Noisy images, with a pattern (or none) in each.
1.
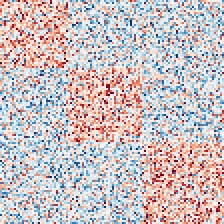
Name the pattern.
blocks along the diagonal
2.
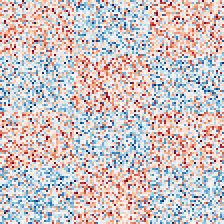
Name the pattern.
a checkerboard
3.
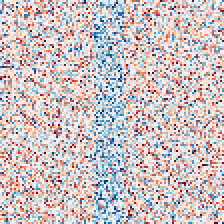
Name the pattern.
one band of columns
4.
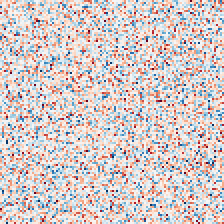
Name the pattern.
only noise
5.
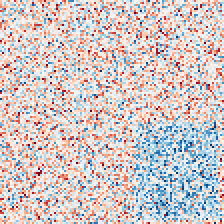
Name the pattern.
one block
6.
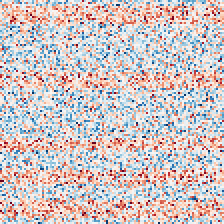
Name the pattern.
bands of rows
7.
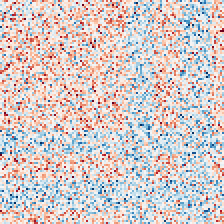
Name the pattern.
bands of rows crossing bands of columns
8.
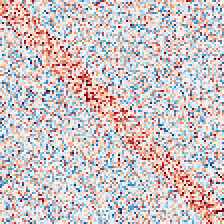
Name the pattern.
a diagonal band
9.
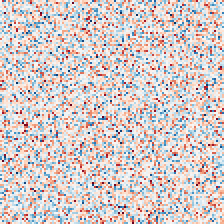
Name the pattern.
only noise
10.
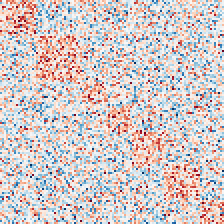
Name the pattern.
blocks along the diagonal
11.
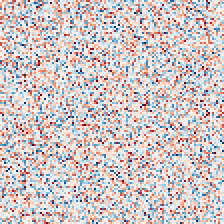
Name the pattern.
only noise
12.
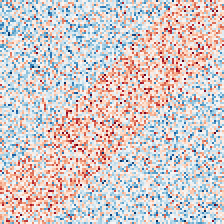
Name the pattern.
a diagonal band
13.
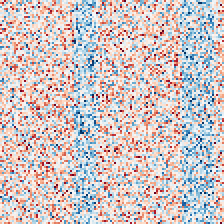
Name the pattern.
bands of columns
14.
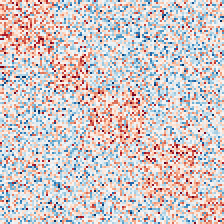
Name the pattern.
blocks along the diagonal
